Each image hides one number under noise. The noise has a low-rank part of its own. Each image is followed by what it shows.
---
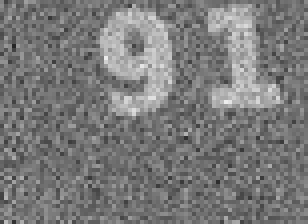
91
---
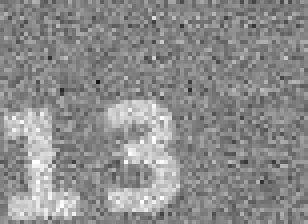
13
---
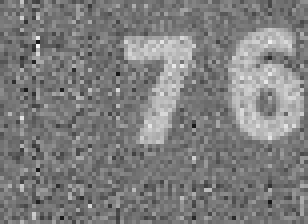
76
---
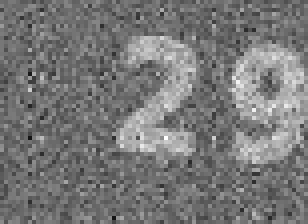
29
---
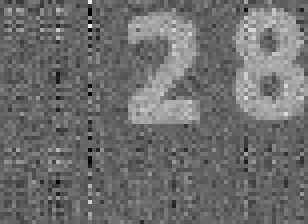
28
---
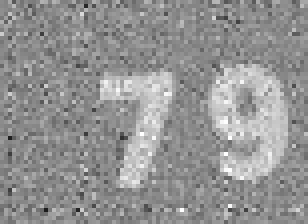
79
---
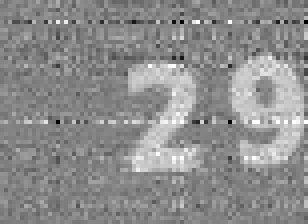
29
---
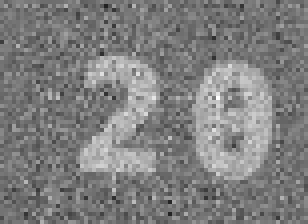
20
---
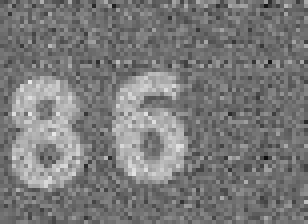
86
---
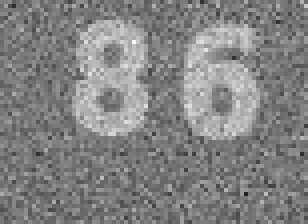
86
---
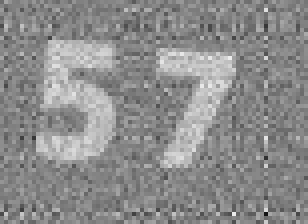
57
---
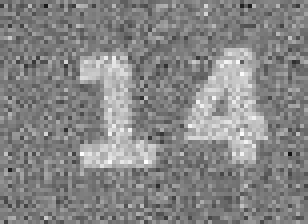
14
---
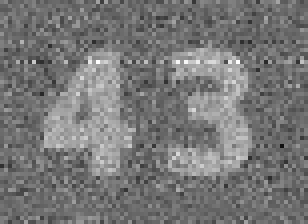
43
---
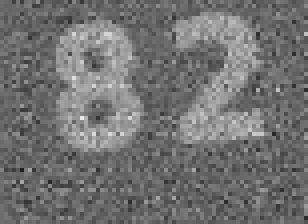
82
